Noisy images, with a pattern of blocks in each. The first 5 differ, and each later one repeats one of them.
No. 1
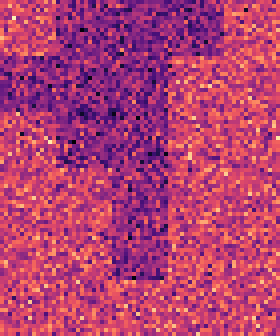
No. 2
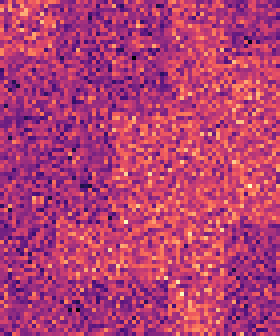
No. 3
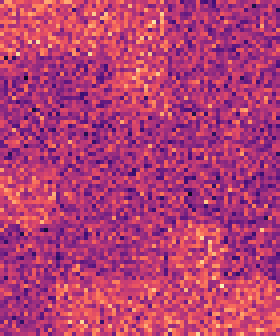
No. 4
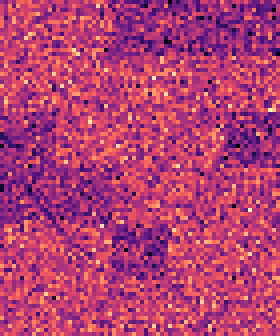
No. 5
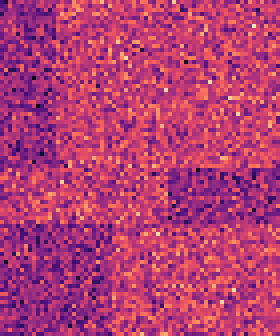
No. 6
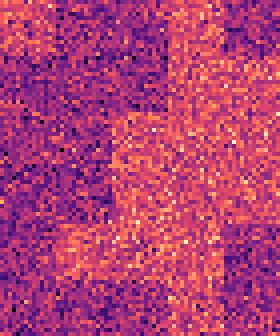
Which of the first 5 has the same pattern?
2
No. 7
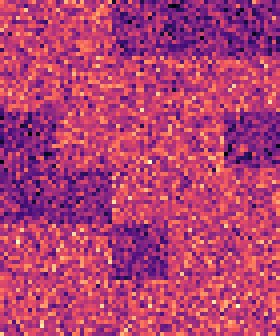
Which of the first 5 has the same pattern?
4
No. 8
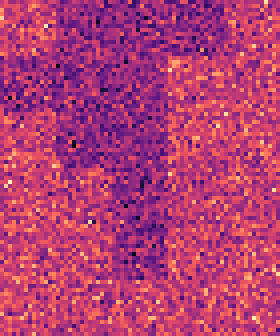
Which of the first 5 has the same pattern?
1
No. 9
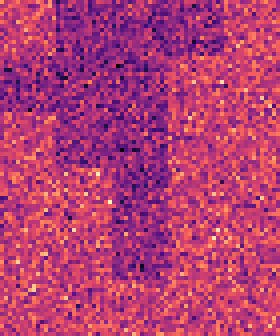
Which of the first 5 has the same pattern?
1
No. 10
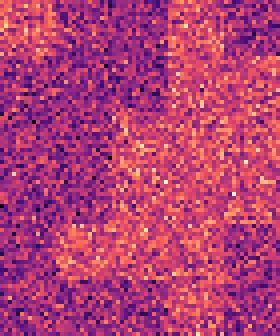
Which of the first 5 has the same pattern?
2
